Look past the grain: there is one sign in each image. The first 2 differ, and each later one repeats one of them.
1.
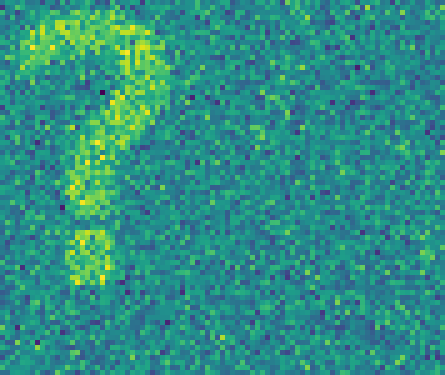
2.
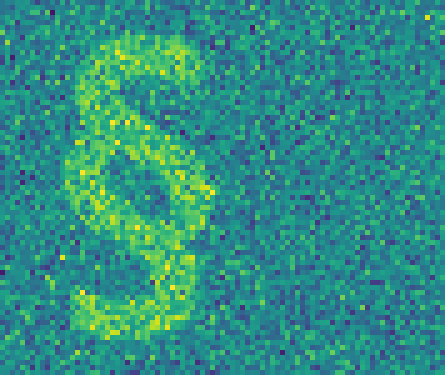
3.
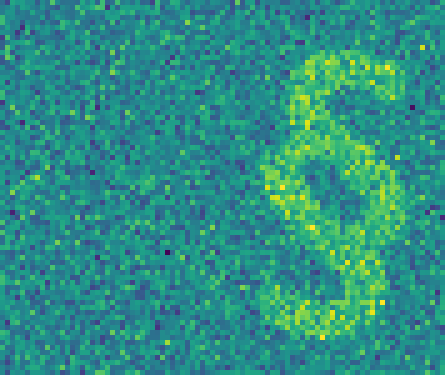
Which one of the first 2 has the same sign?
2
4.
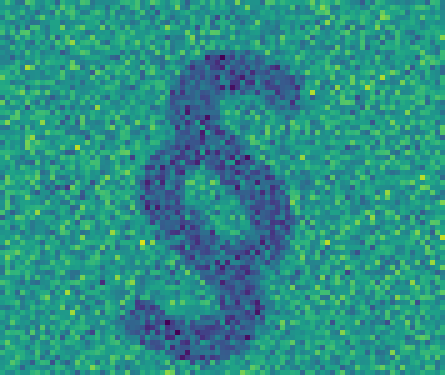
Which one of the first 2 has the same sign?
2
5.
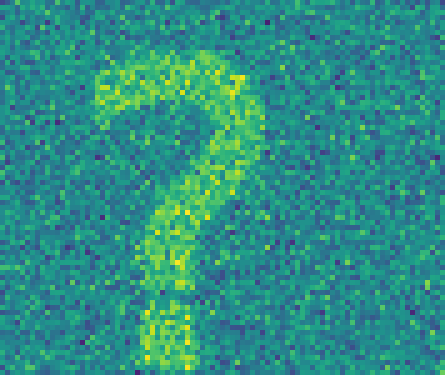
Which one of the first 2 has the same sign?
1
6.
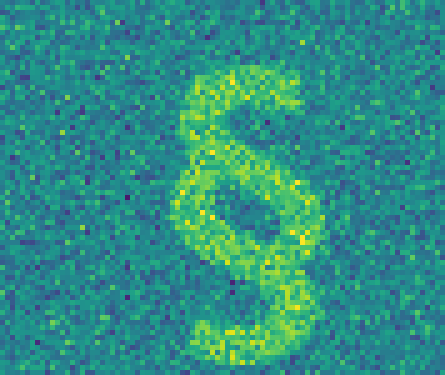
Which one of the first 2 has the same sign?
2
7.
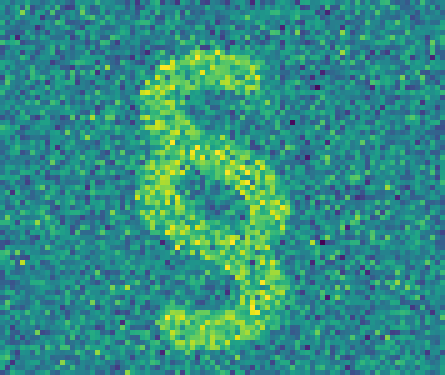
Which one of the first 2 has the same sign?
2
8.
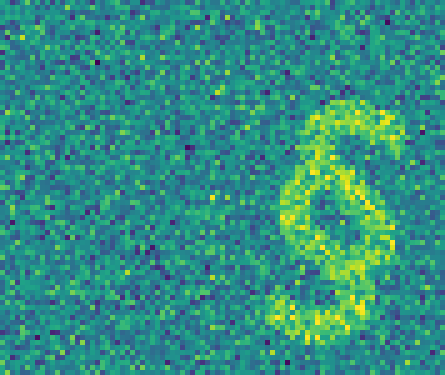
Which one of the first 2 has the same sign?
2
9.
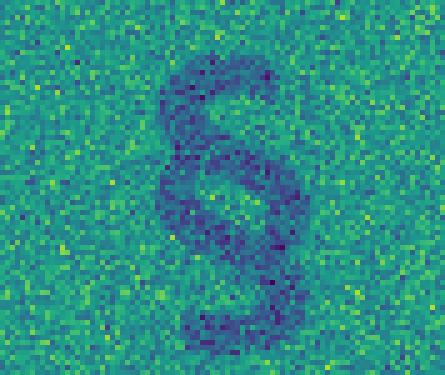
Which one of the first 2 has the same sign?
2
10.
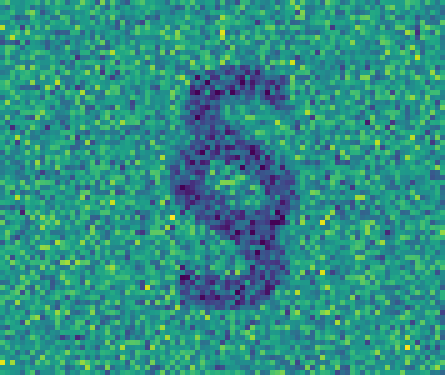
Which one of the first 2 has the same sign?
2
